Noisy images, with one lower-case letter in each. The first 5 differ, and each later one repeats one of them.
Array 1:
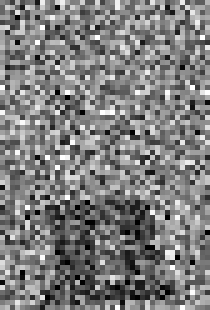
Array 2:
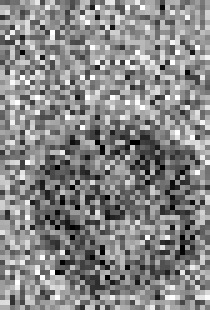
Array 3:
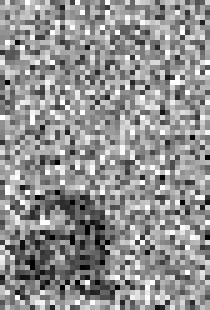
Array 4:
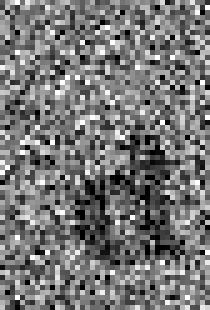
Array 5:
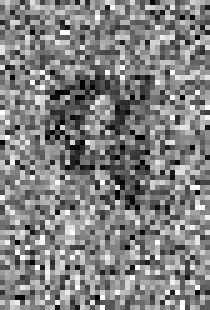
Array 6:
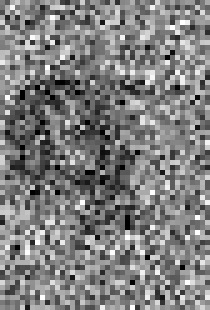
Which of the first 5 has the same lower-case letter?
5
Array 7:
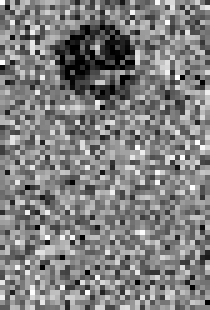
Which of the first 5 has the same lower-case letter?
2
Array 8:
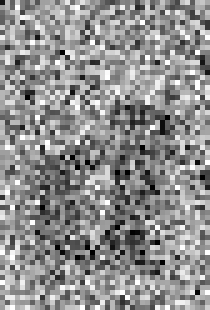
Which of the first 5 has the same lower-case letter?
4
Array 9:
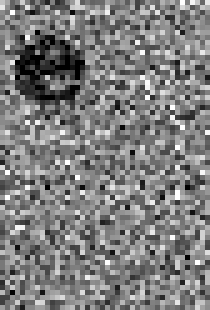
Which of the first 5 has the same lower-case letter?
2
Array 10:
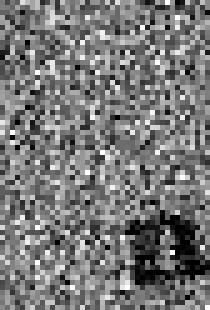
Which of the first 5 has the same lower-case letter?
1
